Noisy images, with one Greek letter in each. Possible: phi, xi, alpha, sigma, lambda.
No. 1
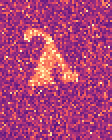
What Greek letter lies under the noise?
lambda
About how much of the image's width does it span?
half
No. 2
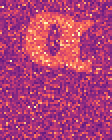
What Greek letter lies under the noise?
alpha
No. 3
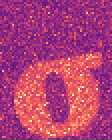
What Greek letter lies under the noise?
sigma
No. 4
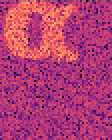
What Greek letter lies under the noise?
alpha
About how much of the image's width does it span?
two thirds
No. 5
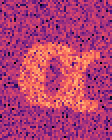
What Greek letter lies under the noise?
alpha
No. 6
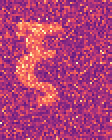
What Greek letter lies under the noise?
xi
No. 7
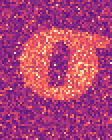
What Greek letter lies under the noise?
sigma
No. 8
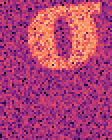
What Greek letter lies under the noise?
sigma
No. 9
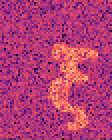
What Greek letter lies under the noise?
xi
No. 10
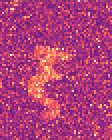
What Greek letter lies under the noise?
xi
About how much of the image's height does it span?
half
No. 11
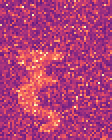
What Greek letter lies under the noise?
xi
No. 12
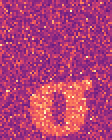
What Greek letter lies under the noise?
sigma
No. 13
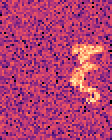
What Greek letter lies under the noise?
xi
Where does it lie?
middle right
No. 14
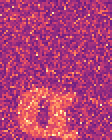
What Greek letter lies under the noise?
alpha
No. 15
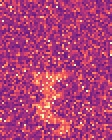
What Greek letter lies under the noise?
xi
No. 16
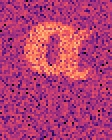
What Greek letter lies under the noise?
alpha
